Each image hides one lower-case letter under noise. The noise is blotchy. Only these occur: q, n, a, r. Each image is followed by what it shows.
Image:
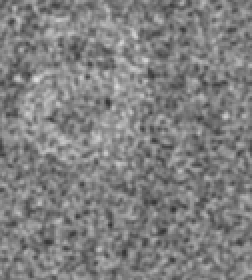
a
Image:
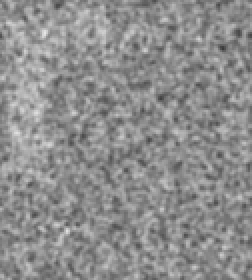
r
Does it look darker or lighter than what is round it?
lighter
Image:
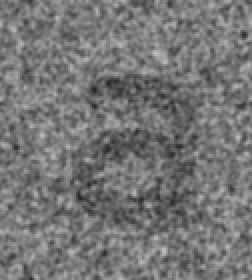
a
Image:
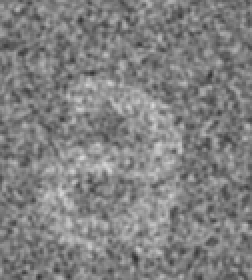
a
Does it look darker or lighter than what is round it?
lighter
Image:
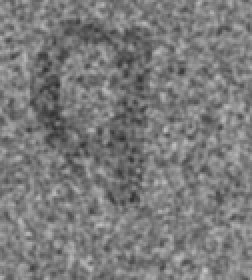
q
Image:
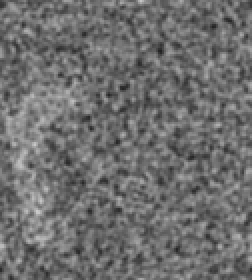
r
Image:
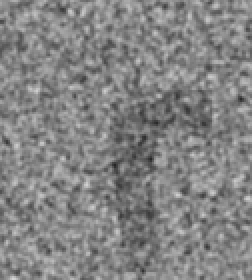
r
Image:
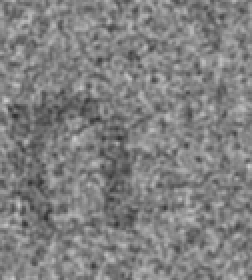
n
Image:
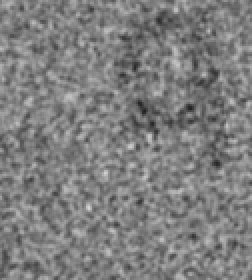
q
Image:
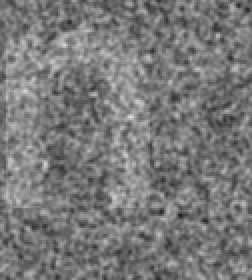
n
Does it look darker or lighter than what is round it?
lighter
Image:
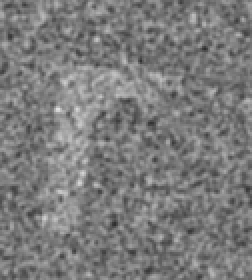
r
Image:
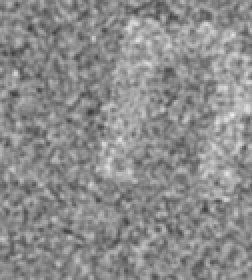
n
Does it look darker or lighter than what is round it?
lighter
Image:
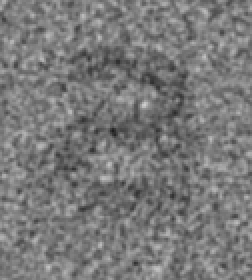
a
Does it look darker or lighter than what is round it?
darker
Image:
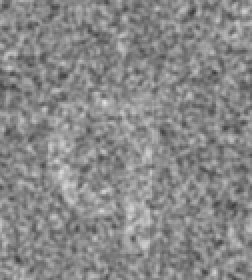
q
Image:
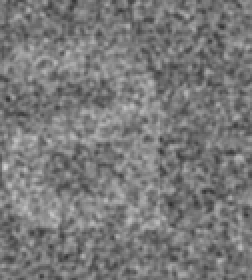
a
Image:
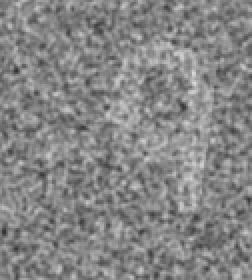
q
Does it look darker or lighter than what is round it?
lighter
